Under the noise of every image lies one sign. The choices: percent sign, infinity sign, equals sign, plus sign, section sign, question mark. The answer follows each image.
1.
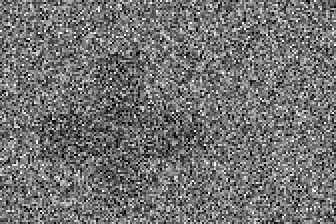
plus sign
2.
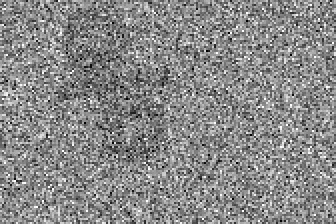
percent sign
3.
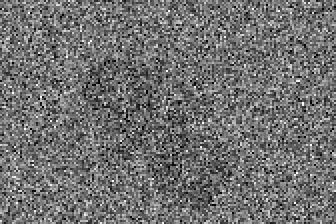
percent sign
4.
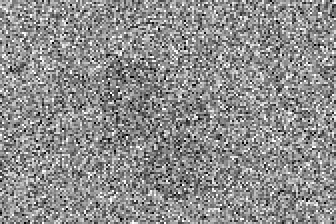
percent sign
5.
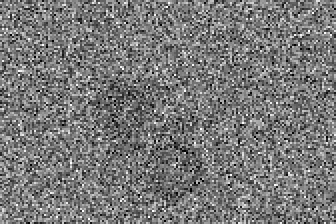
percent sign
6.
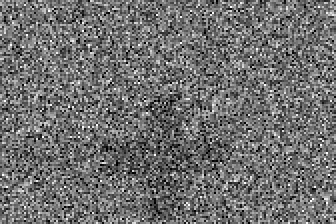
plus sign
